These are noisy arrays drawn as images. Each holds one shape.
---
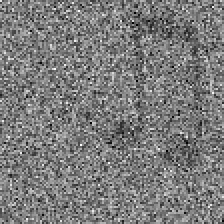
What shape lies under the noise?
pair of musical notes
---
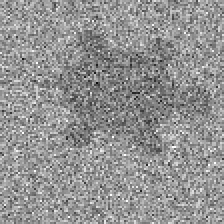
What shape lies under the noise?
turtle
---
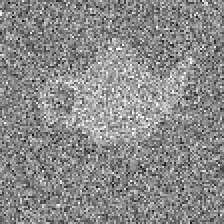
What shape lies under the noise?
teapot
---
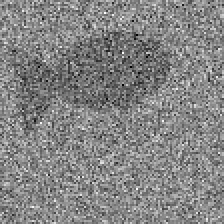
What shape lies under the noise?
fish
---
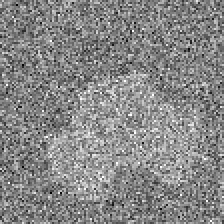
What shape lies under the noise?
car
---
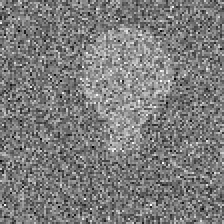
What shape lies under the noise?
light bulb
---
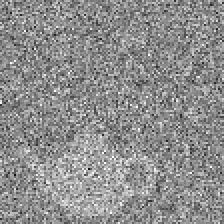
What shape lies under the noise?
teapot
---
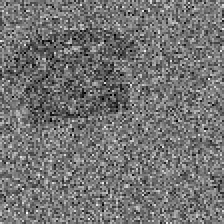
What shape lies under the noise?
telephone
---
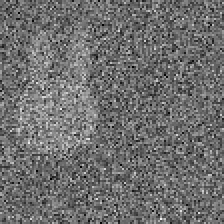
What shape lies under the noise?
rabbit's head
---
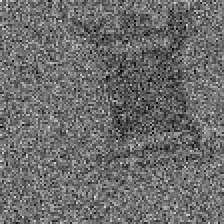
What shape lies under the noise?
chess rook
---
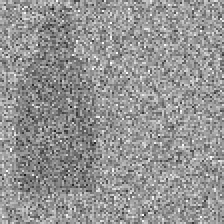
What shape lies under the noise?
bottle
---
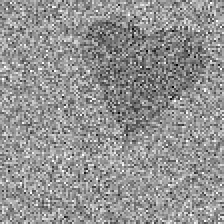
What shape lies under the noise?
heart
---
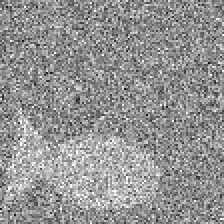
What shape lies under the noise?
fish
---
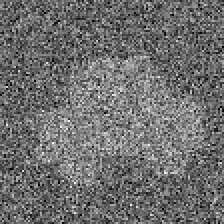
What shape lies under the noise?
car
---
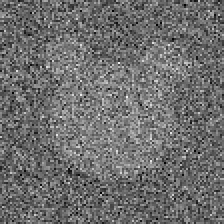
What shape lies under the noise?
bear's head
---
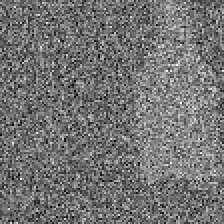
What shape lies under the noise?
bottle
